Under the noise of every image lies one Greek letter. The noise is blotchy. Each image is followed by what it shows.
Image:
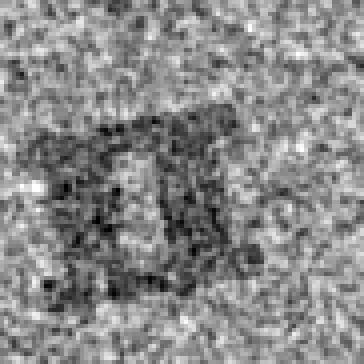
pi
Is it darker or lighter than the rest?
darker
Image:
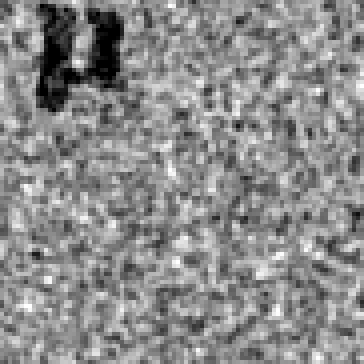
mu
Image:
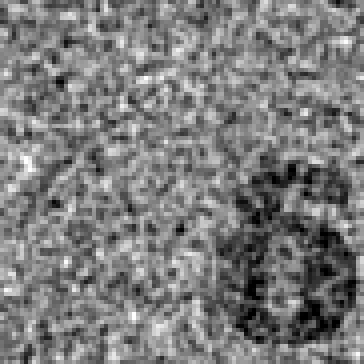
delta
